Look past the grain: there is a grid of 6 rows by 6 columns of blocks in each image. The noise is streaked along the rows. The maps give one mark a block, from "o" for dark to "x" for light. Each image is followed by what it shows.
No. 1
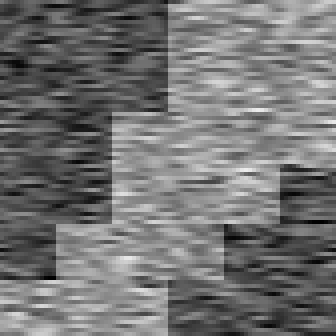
o o o x x x
o o o x x x
o o x x x x
o o x x x o
o x x x o o
x x x o o o
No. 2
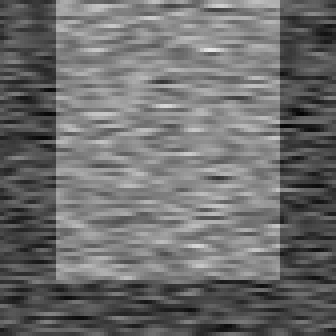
o x x x x o
o x x x x o
o x x x x o
o x x x x o
o x x x x o
o o o o o o
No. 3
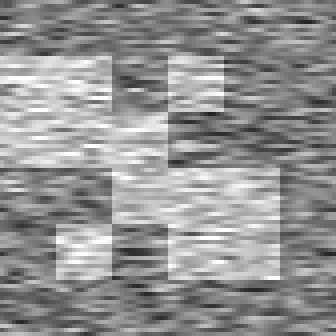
o o o o o o
x x o x o o
x x x o o o
o o x x x o
o x o x x o
o o o o o o
